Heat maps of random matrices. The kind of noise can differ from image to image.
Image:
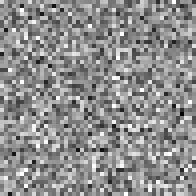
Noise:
independent entries
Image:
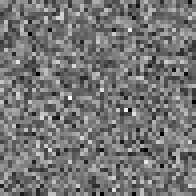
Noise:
independent entries
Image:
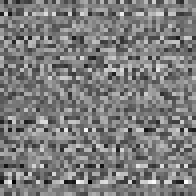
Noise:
rows of uneven size
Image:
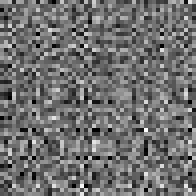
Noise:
low rank plus noise
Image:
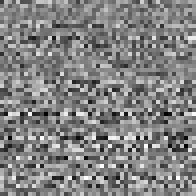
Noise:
rows of uneven size
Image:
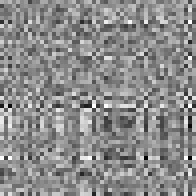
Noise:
low rank plus noise
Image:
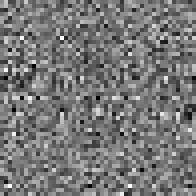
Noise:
low rank plus noise
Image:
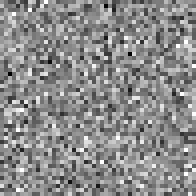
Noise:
independent entries
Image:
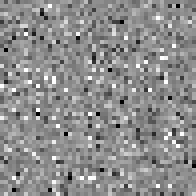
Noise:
heavy tails
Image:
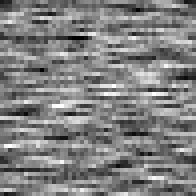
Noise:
streaked along the rows
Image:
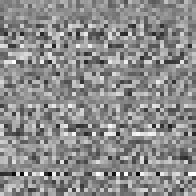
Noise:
rows of uneven size
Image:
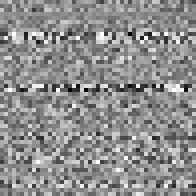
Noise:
rows of uneven size
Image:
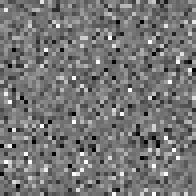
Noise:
heavy tails
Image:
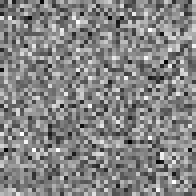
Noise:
independent entries
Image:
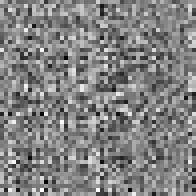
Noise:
low rank plus noise
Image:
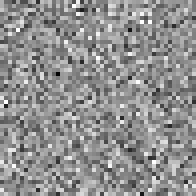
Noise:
independent entries
